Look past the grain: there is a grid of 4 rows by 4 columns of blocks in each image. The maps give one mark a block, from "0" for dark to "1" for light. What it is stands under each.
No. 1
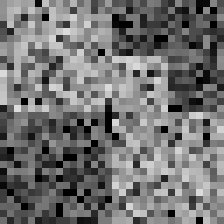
1 1 0 0
1 1 1 0
0 0 1 1
0 0 1 1
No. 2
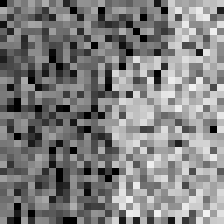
0 0 0 1
0 0 1 1
0 0 1 1
0 0 1 1
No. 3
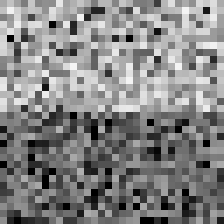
1 1 1 1
1 1 1 1
0 0 0 0
0 0 0 0
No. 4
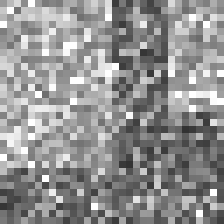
1 1 0 1
1 1 0 1
1 1 0 0
0 0 0 0
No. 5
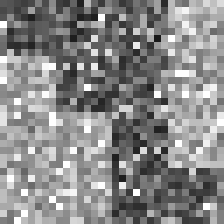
0 0 0 1
1 0 0 1
1 1 0 1
1 1 0 0
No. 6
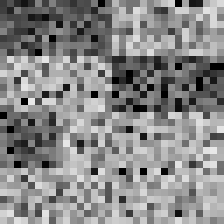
0 0 1 1
1 1 0 0
0 1 1 1
1 1 1 1
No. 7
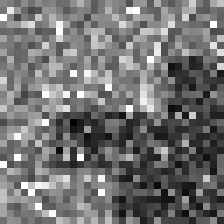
1 1 1 1
1 1 1 0
1 0 0 0
1 1 0 0
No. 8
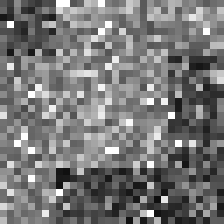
0 1 1 1
1 1 1 0
1 1 1 0
1 0 0 0
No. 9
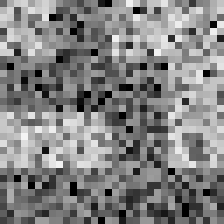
1 0 1 1
0 0 0 1
1 1 0 1
0 0 0 0
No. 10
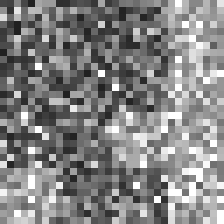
0 0 0 1
0 0 0 1
0 0 1 1
1 0 0 1
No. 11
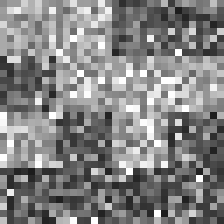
1 1 0 0
0 1 1 1
1 0 1 0
0 0 0 0
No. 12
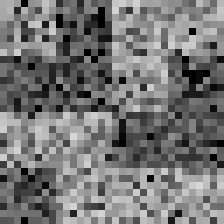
1 0 1 1
0 0 1 0
1 1 0 0
0 1 1 1
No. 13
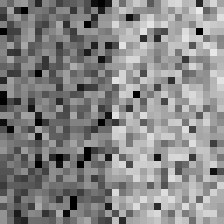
0 0 1 1
0 0 1 1
0 0 1 1
0 0 1 1
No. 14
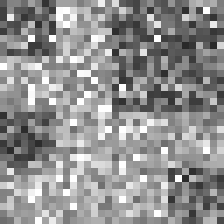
0 1 0 0
1 1 0 0
0 1 1 1
1 1 1 0
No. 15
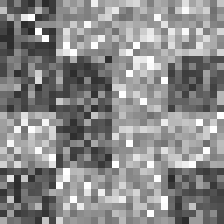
0 1 1 1
0 0 1 0
1 0 1 1
0 1 1 0
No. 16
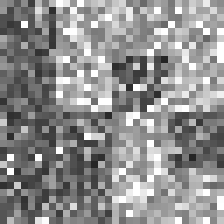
0 1 1 1
0 1 0 1
0 0 1 0
0 0 1 1
